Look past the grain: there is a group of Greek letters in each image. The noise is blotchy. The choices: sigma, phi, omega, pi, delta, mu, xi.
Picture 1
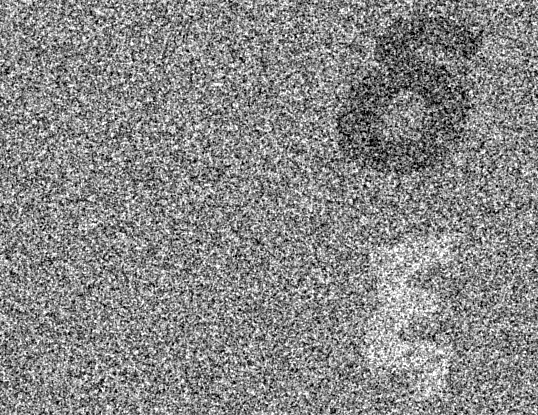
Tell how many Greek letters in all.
2
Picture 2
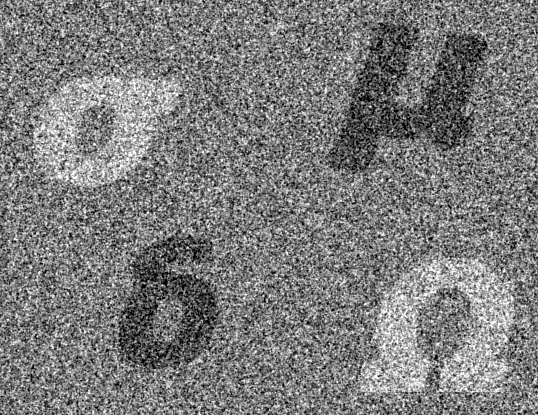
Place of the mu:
top right
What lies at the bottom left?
delta
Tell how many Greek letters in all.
4
